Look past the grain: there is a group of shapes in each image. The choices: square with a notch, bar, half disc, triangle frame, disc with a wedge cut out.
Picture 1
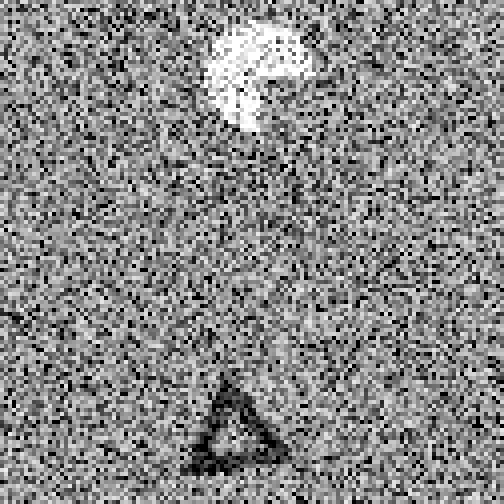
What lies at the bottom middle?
triangle frame
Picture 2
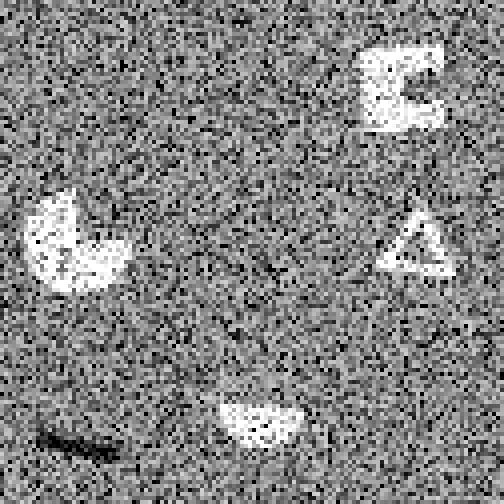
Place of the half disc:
bottom middle
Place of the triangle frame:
middle right
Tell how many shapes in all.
5
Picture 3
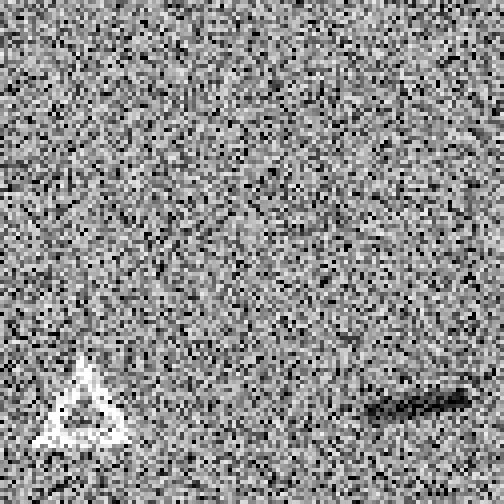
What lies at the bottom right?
bar
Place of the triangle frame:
bottom left
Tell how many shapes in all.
2
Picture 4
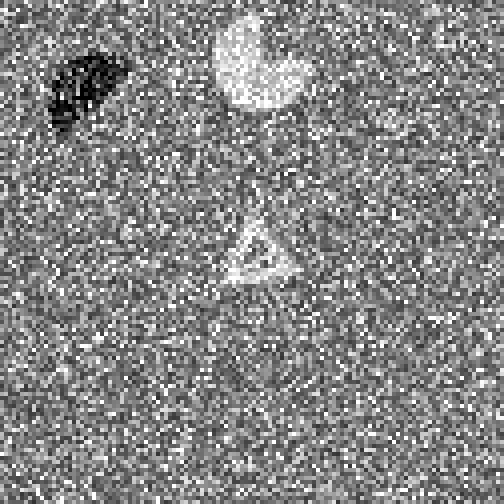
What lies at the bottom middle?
nothing
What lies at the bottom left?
nothing
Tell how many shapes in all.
3
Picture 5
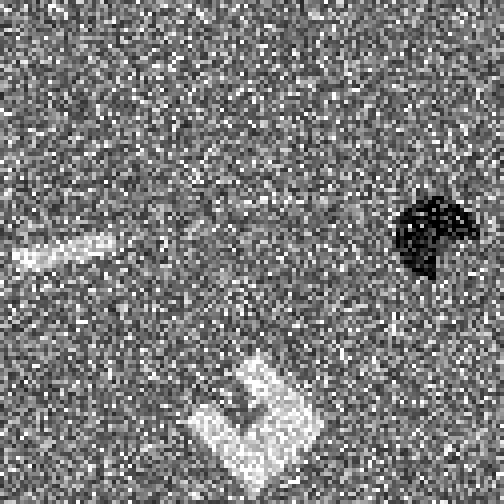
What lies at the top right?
nothing
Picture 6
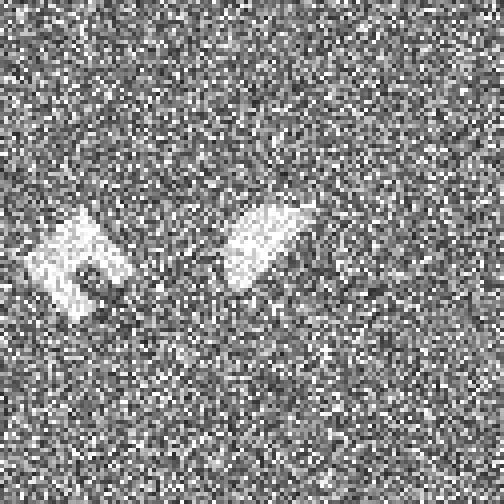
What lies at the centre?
half disc
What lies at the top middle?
nothing
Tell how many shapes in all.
2
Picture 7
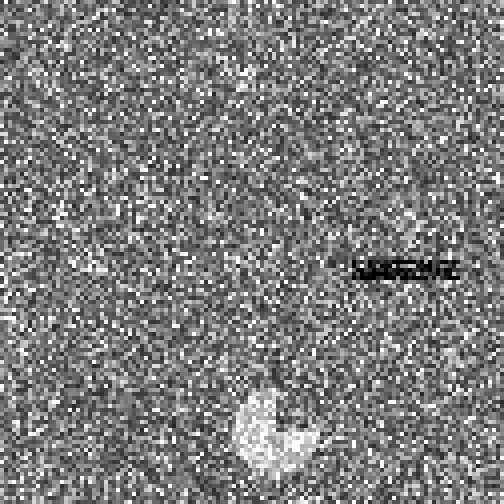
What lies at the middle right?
bar
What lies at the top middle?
nothing
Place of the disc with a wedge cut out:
bottom middle
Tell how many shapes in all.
2
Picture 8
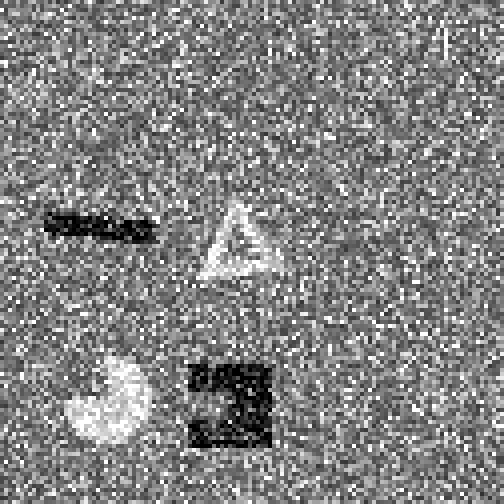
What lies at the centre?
triangle frame
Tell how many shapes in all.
4
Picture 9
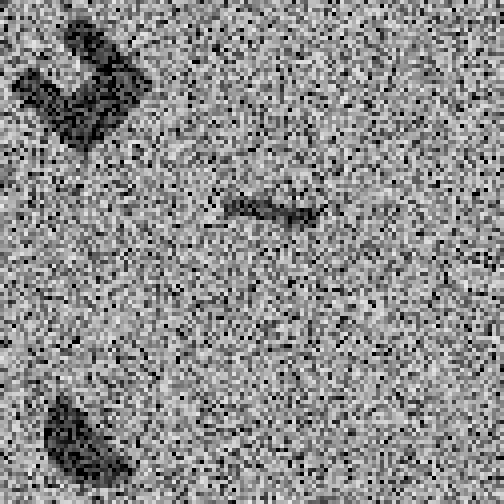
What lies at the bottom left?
half disc
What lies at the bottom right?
nothing
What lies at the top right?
nothing
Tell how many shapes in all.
3
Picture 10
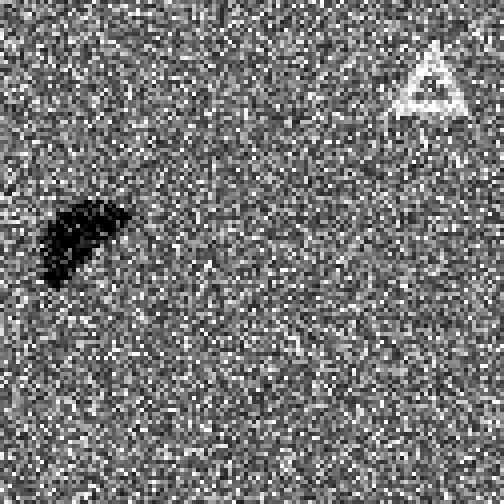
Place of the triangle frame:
top right
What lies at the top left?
nothing
